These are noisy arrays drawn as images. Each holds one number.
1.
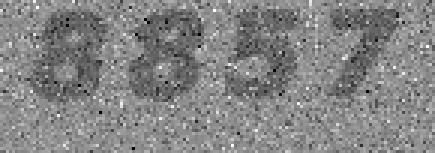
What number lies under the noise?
8857
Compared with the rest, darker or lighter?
darker
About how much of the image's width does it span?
nearly all
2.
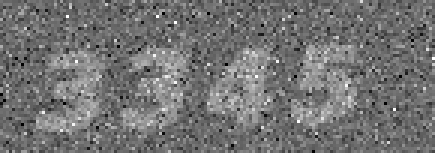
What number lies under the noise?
3345
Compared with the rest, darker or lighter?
lighter
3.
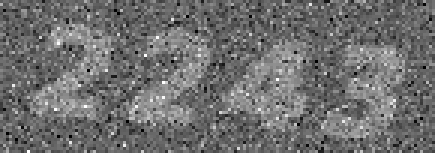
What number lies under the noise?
2243
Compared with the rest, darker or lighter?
lighter
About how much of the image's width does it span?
nearly all
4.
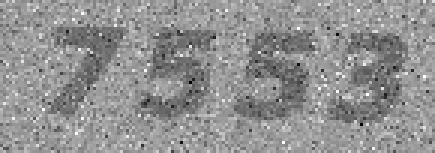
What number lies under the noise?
7553
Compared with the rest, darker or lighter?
darker
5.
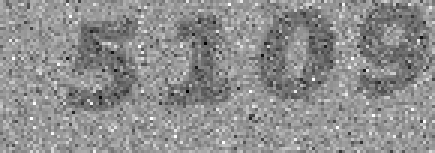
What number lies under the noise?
5109
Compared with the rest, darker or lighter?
darker
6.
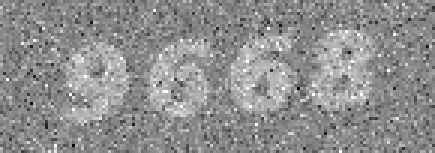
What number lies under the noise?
9668
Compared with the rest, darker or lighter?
lighter
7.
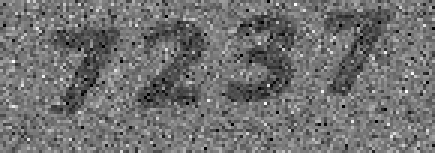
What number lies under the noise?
7237
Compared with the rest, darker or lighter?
darker
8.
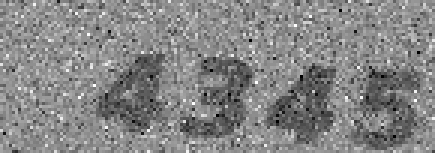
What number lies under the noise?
4345
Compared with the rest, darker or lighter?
darker
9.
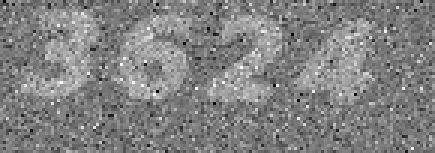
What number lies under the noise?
3624
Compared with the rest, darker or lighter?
lighter
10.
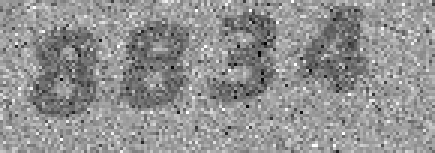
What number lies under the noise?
8834
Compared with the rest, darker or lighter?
darker
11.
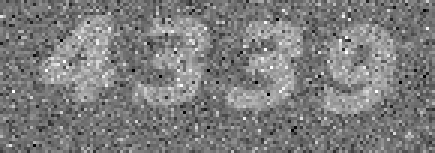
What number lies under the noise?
4339
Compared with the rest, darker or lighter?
lighter
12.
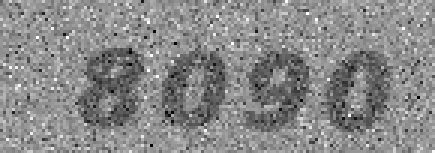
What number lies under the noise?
8090
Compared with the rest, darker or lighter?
darker
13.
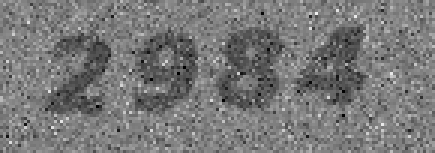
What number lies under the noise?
2984
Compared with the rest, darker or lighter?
darker
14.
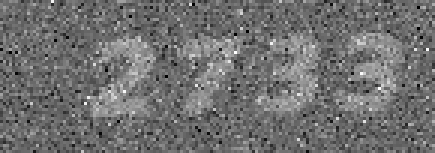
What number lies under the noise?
2733
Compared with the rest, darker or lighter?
lighter
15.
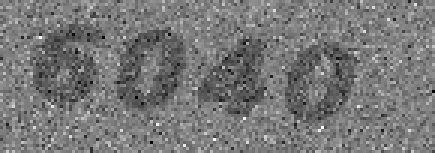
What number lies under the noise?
6040
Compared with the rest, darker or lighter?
darker
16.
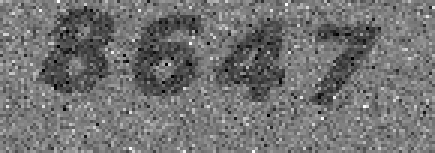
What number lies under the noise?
8647
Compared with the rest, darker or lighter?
darker
